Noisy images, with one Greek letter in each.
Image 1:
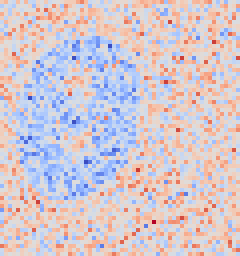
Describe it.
blue theta
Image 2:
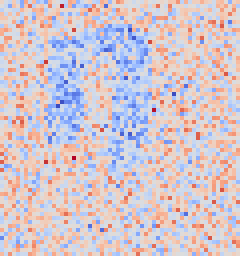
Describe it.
blue eta
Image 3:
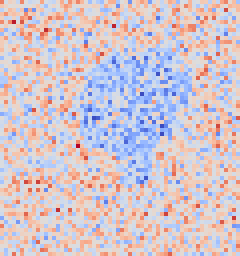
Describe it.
blue phi
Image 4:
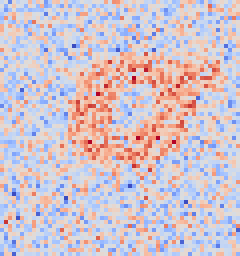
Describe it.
red sigma
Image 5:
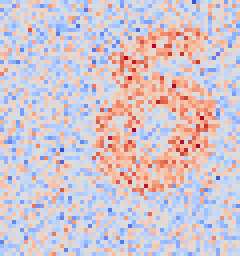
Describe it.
red delta
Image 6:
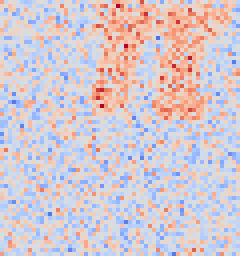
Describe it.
red pi
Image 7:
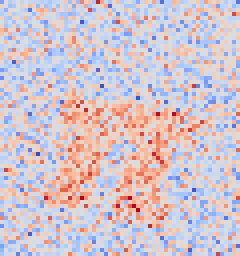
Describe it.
red pi
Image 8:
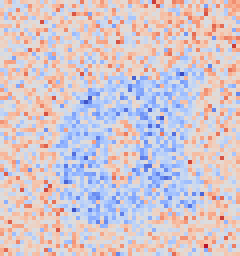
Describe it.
blue alpha
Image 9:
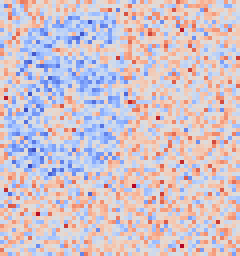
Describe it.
blue delta
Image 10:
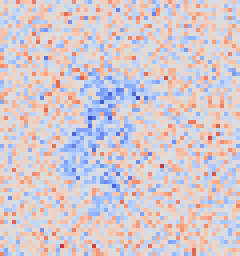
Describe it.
blue xi
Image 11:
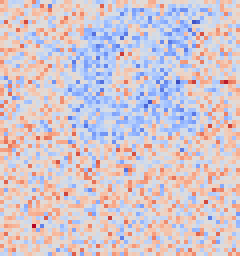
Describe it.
blue alpha
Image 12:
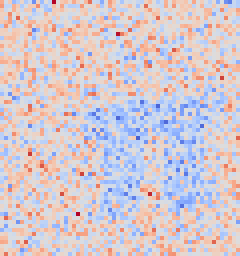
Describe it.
blue pi
